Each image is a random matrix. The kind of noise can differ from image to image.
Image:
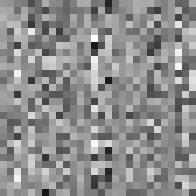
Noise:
columns of uneven size
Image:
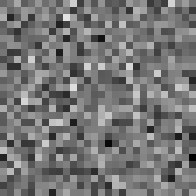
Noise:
independent entries
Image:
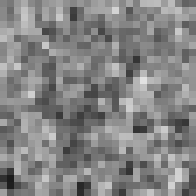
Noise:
blotchy
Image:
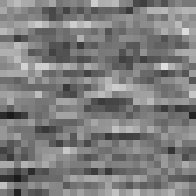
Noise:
streaked along the rows
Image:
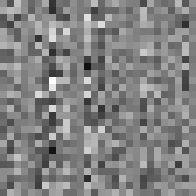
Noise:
columns of uneven size
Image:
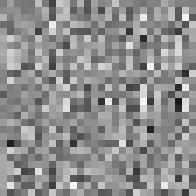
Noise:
low rank plus noise
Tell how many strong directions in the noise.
two
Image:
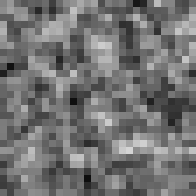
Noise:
blotchy
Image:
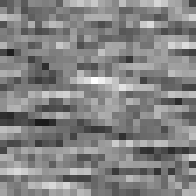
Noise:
streaked along the rows
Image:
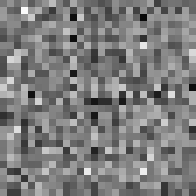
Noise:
low rank plus noise
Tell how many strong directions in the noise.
five to eight
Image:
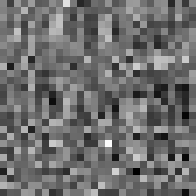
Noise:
low rank plus noise
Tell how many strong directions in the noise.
three or four
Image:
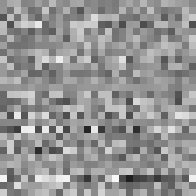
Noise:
rows of uneven size
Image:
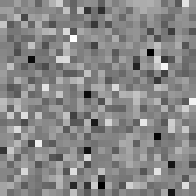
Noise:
heavy tails
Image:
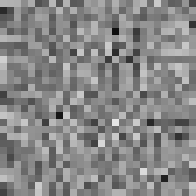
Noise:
low rank plus noise
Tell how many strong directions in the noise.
two
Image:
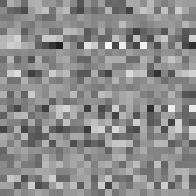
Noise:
rows of uneven size
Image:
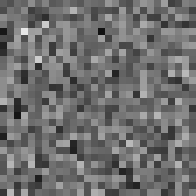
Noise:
independent entries
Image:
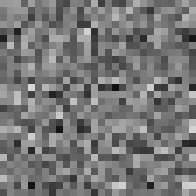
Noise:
low rank plus noise
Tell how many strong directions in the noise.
two
